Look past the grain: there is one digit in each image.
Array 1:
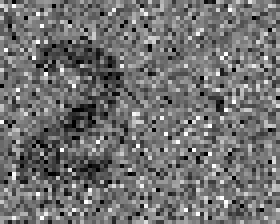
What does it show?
dark 2
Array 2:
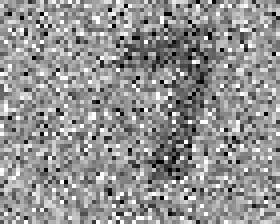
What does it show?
dark 7
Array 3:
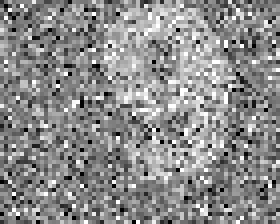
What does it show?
light 9
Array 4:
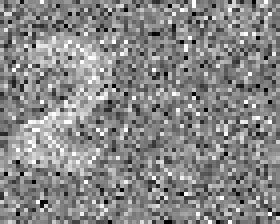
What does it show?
light 2
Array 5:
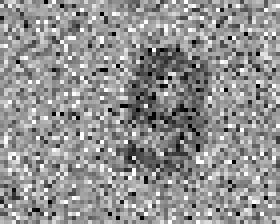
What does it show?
dark 9
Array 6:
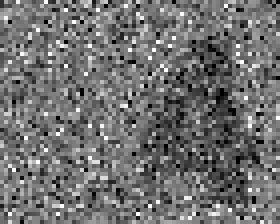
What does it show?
dark 4
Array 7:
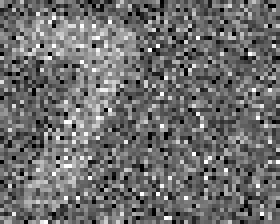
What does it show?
light 7
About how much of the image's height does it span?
nearly all
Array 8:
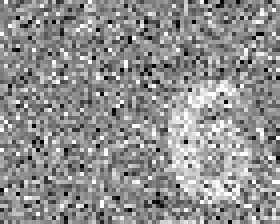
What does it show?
light 6
